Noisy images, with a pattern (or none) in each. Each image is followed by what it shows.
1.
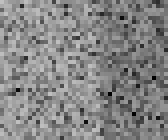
a sharp edge
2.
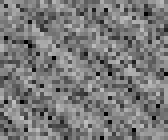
diagonal stripes
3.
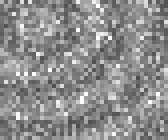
rings round one point
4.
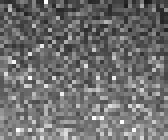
a smooth slope
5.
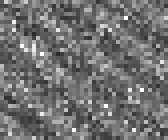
diagonal stripes
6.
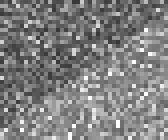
a sharp edge
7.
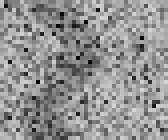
a wavy band
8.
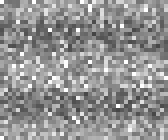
horizontal stripes
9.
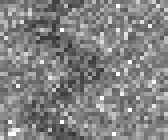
a wavy band
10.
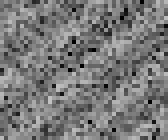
diagonal stripes
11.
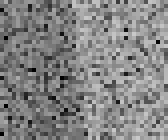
a sharp edge
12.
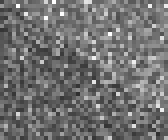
a sharp edge
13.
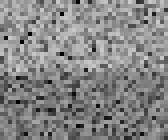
a sharp edge
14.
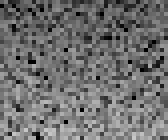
a smooth slope
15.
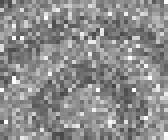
rings round one point
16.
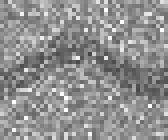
a wavy band
